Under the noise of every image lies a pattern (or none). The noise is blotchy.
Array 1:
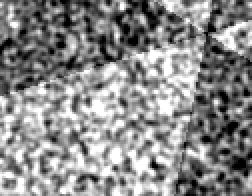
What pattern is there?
spokes from one point
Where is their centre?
top right
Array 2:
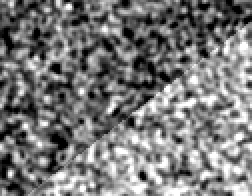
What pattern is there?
a sharp edge
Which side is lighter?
bottom right
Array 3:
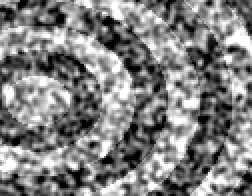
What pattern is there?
rings round one point
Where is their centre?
middle left
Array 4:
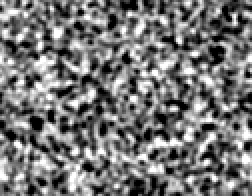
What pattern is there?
only noise
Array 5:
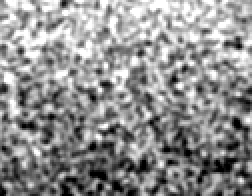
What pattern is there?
a smooth slope
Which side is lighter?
top
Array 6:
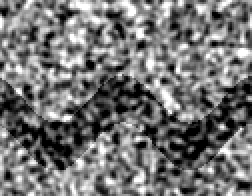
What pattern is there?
a wavy band
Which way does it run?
left to right
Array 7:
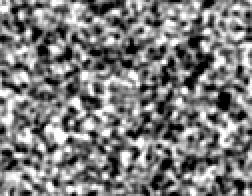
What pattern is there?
only noise
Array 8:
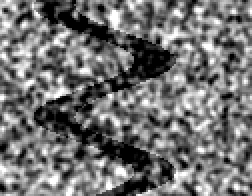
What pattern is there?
a wavy band
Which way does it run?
top to bottom
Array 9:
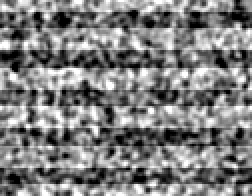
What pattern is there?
horizontal stripes
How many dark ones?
5
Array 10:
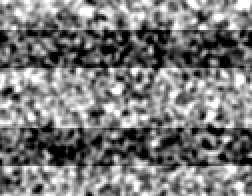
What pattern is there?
horizontal stripes
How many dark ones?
2
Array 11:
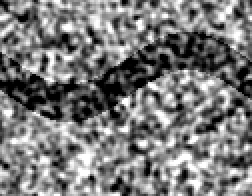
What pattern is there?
a wavy band
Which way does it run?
left to right
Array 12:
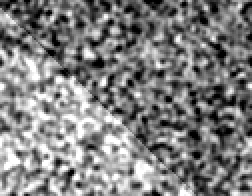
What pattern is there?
a sharp edge
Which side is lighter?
bottom left
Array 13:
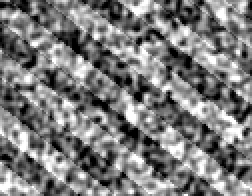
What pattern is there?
diagonal stripes
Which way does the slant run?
top left to bottom right
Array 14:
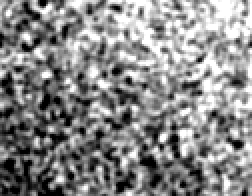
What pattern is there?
a smooth slope
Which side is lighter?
top right
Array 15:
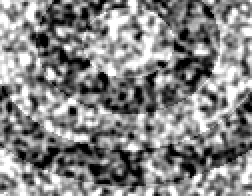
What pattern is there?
rings round one point
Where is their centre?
top middle
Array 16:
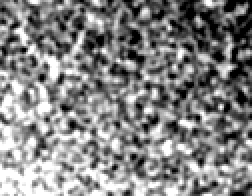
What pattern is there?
a smooth slope
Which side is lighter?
bottom left
